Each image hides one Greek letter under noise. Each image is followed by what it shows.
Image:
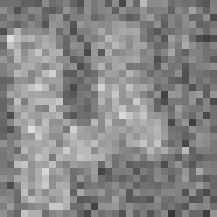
mu
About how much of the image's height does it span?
nearly all
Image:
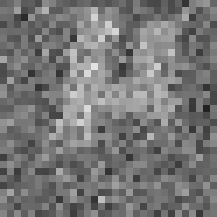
mu
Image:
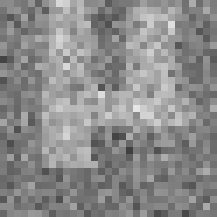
mu
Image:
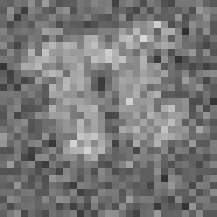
pi
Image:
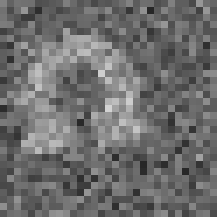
omega
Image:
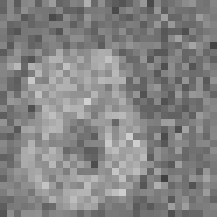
delta
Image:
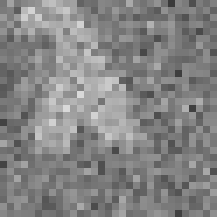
lambda
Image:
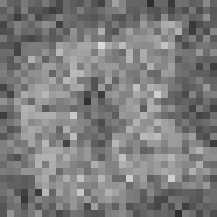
alpha
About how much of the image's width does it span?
nearly all
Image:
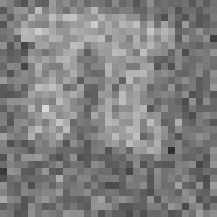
pi
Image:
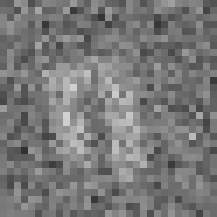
eta
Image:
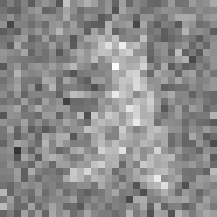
lambda
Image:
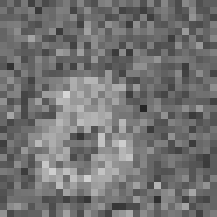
delta
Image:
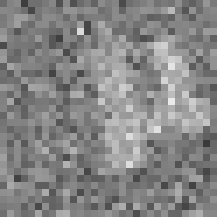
mu
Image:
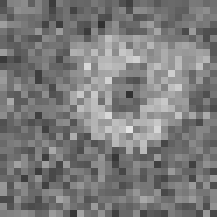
sigma
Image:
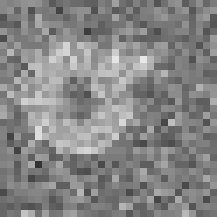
sigma
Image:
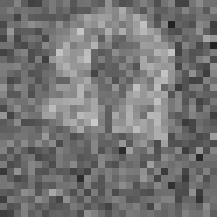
omega
